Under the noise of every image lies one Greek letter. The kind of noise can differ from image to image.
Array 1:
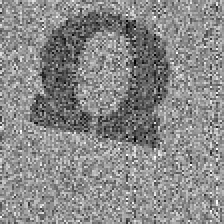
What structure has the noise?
columns of uneven size
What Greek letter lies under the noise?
omega
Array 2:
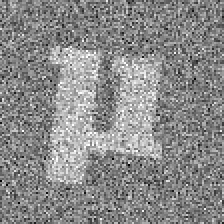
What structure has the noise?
low rank plus noise
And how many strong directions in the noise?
two
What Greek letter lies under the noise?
mu
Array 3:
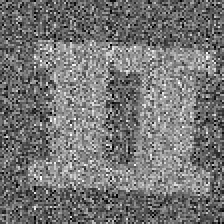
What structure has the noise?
columns of uneven size
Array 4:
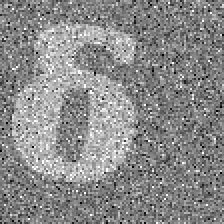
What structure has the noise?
heavy tails
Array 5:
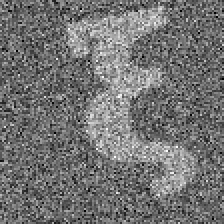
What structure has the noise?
independent entries
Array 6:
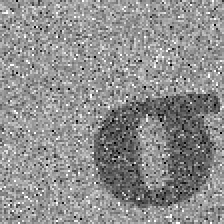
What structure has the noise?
heavy tails
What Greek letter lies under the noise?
sigma
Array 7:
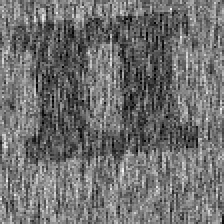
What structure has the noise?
streaked along the columns
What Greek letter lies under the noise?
pi
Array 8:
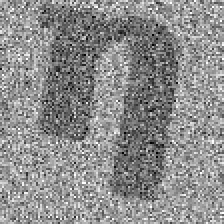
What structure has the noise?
low rank plus noise
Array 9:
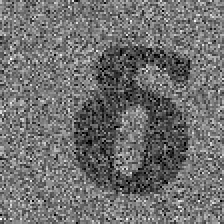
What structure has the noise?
low rank plus noise
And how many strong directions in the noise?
two
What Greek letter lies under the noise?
delta
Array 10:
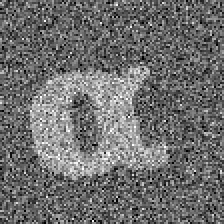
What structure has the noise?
low rank plus noise
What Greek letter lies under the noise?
alpha
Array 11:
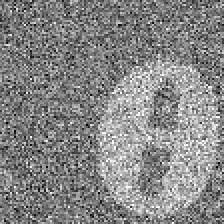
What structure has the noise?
low rank plus noise
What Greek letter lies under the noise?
theta
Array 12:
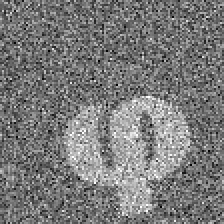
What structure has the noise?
independent entries
